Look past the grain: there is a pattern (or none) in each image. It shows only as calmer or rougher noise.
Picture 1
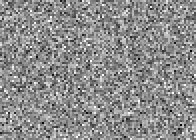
only noise
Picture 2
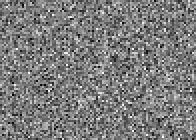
only noise
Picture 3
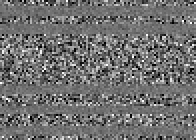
bands of rows
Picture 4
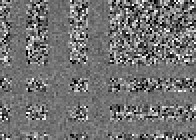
bands of rows crossing bands of columns
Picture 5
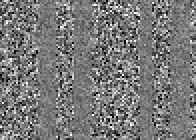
bands of columns
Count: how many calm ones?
4
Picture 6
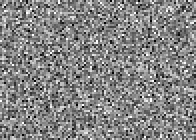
only noise
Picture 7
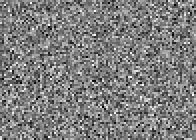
only noise
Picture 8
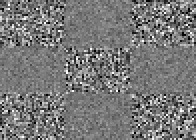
a checkerboard
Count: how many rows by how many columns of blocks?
3 by 3
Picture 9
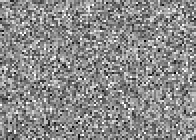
only noise
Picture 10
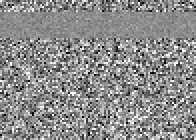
one band of rows
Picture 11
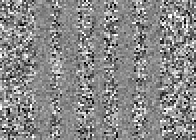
bands of columns
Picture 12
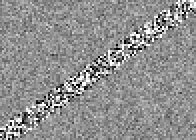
a diagonal band
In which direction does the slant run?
bottom left to top right
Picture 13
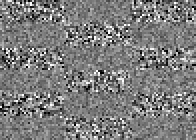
a checkerboard
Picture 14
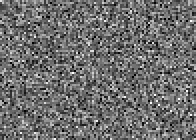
only noise
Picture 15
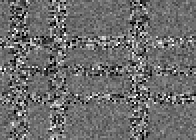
bands of rows crossing bands of columns
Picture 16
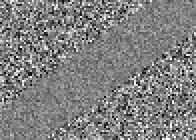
a diagonal band
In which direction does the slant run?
bottom left to top right
